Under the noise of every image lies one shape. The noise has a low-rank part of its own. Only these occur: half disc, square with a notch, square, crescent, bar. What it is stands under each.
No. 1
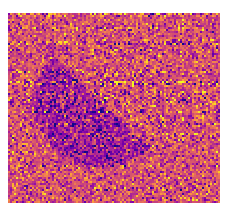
dark half disc
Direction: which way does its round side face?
down and left
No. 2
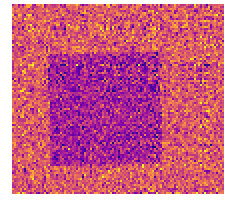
dark square
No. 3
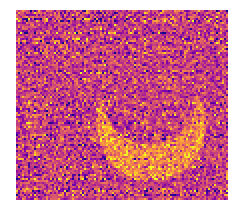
light crescent
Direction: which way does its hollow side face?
up
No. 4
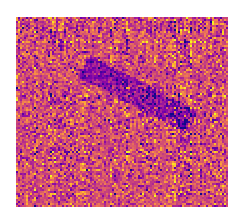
dark bar
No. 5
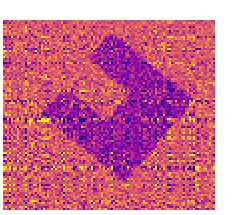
dark square with a notch
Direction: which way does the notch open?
up and left
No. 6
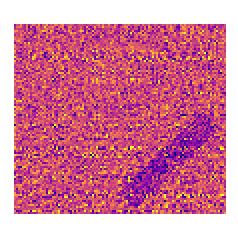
dark bar
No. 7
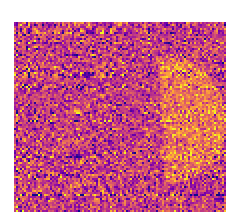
light half disc
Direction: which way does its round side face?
right
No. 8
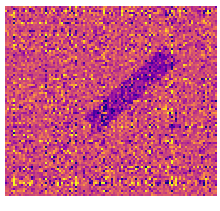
dark bar
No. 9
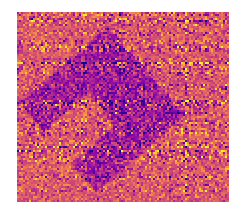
dark square with a notch
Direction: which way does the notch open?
down and left
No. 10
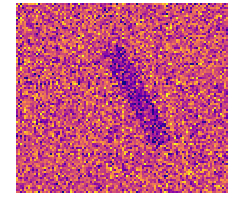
dark bar
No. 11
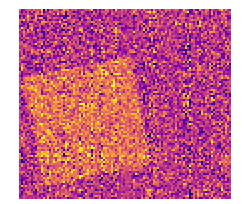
light square
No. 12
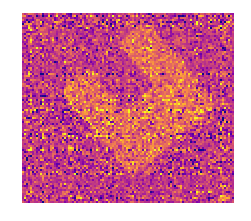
light square with a notch
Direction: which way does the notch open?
up and left
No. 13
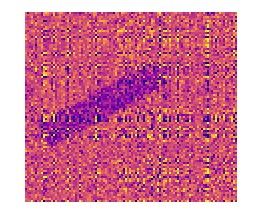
dark bar
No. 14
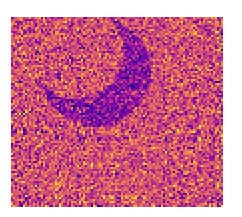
dark crescent
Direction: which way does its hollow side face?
up and left
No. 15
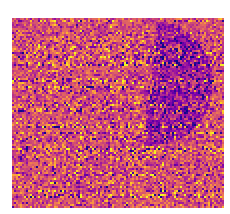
dark half disc
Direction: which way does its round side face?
right
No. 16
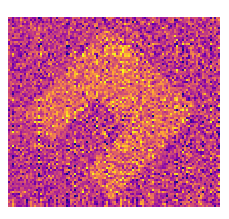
light square with a notch
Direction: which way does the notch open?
down and left
